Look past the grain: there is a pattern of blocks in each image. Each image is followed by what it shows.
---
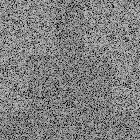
left and right mirror each other
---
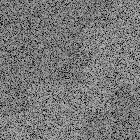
mirrored about the diagonal from the top left
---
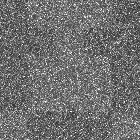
left and right mirror each other
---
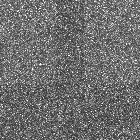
left and right mirror each other
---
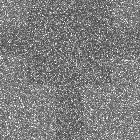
left and right mirror each other
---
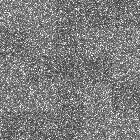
the same after a half turn
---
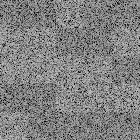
no symmetry
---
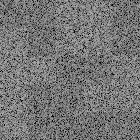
no symmetry
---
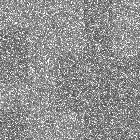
no symmetry
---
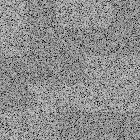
no symmetry
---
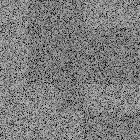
no symmetry
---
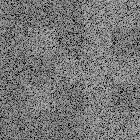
top and bottom mirror each other
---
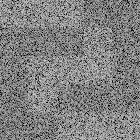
the same after a half turn
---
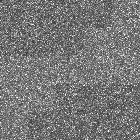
the same after a half turn
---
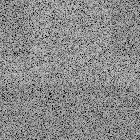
left and right mirror each other
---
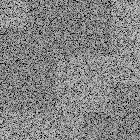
mirrored about the diagonal from the top left
